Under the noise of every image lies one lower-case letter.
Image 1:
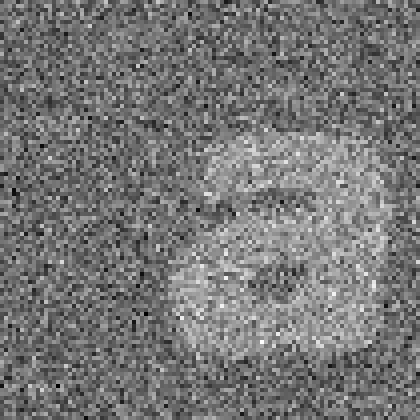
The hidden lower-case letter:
a
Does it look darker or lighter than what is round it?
lighter
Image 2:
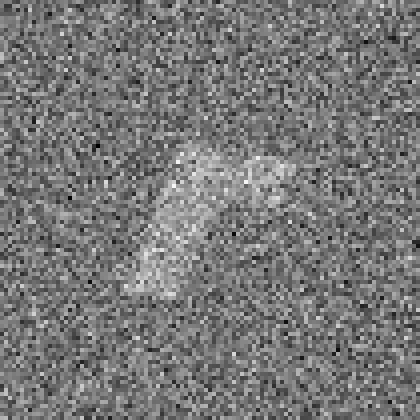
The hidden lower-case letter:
r
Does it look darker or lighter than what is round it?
lighter
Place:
centre
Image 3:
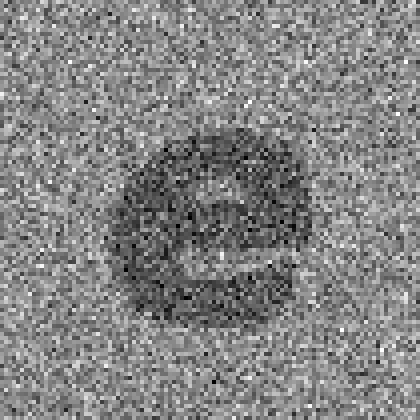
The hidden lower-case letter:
e
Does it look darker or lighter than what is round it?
darker
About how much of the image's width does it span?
half
